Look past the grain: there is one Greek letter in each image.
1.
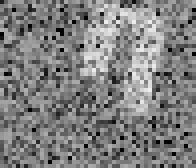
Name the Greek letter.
eta
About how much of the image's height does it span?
two thirds
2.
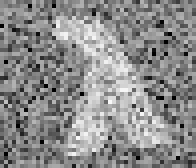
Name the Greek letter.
lambda
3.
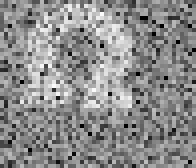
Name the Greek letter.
omega
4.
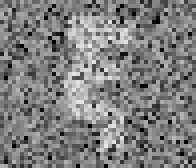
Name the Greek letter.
xi
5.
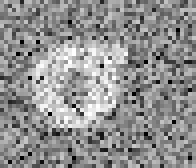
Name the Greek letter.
sigma
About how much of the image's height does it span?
half
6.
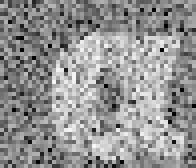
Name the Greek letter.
alpha
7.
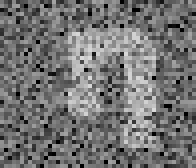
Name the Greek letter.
eta
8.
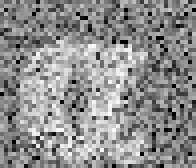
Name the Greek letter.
alpha
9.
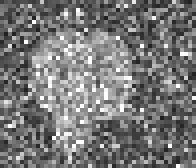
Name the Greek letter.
phi
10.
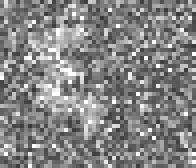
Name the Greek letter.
xi
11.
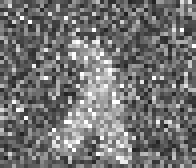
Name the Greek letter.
lambda
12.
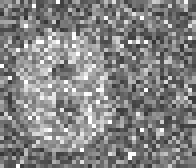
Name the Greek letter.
theta
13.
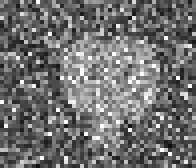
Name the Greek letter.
phi
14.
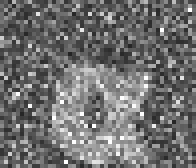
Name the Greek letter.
alpha
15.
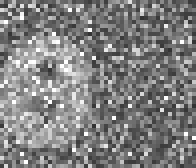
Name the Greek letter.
theta
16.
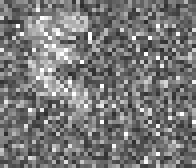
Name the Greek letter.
xi
